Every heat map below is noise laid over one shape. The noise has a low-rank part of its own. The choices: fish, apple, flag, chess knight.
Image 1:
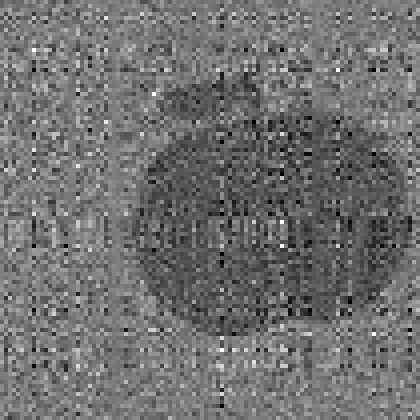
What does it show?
dark apple
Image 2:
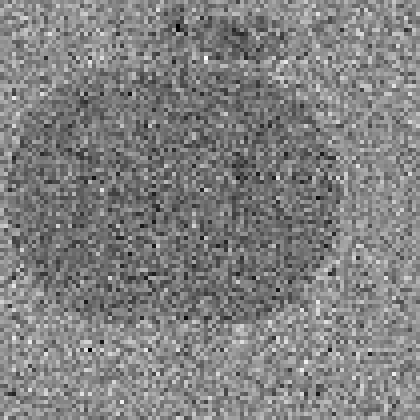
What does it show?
dark apple
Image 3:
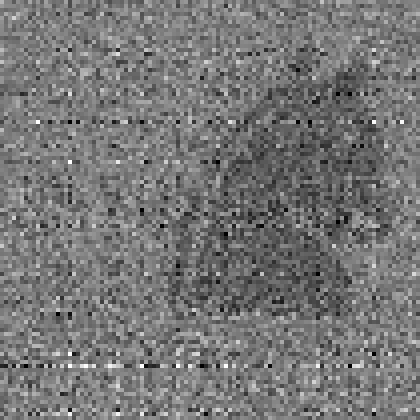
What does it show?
dark chess knight
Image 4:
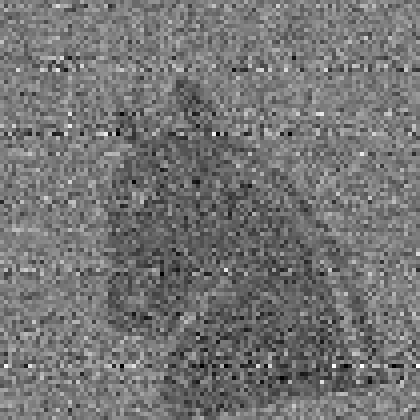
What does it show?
dark chess knight
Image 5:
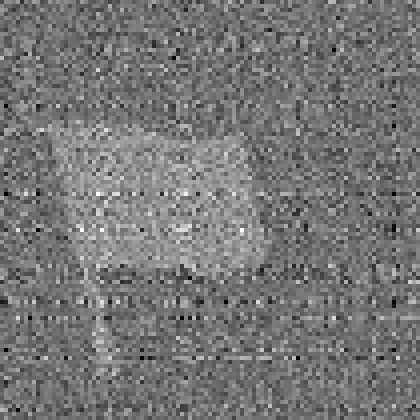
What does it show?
light flag
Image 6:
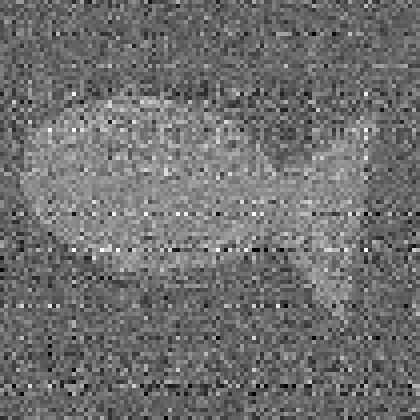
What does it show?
light fish
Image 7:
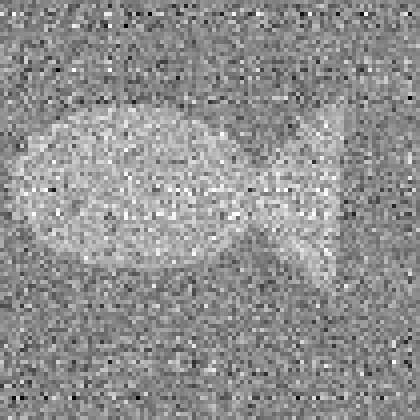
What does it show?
light fish
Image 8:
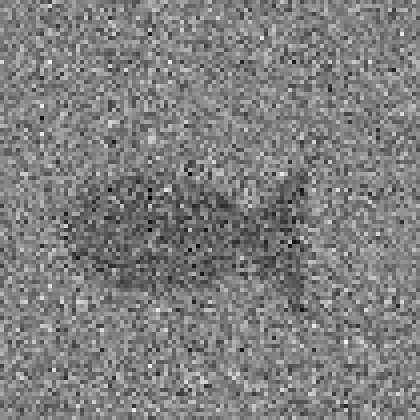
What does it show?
dark fish
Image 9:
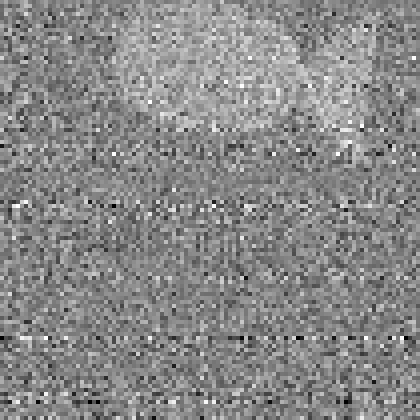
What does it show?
light fish
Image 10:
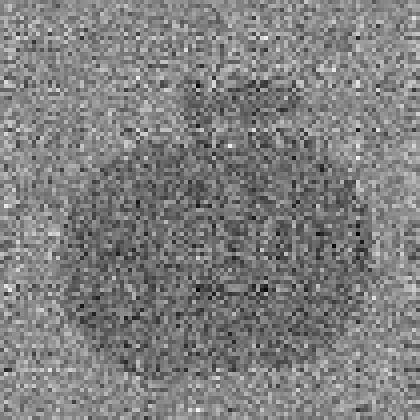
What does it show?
dark apple
